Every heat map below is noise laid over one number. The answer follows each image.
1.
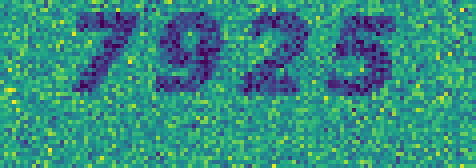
7925
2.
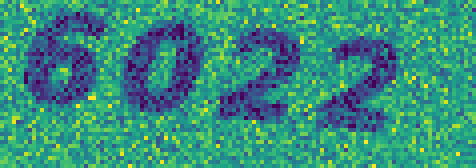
6022
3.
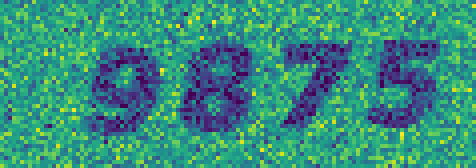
9875
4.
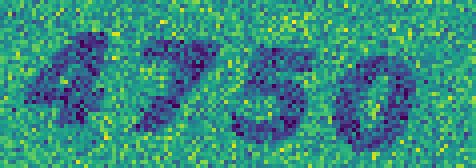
4750
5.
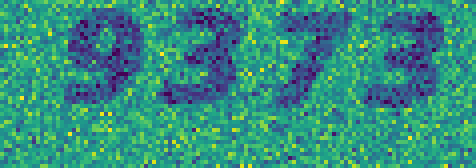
9373
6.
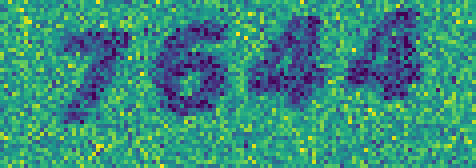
7644
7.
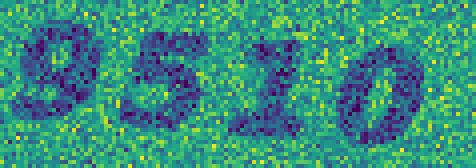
9510
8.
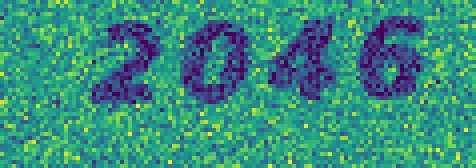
2046
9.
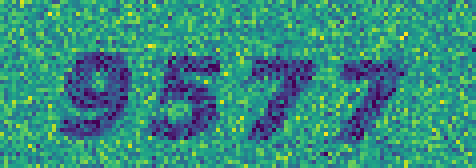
9577
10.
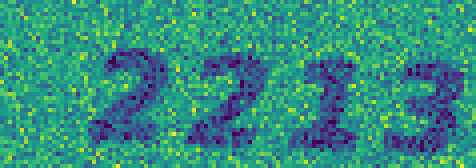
2213
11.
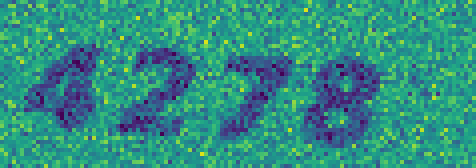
4278
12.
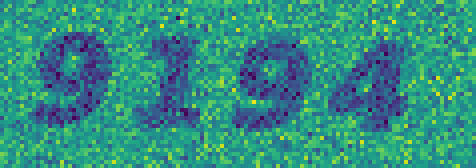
9194
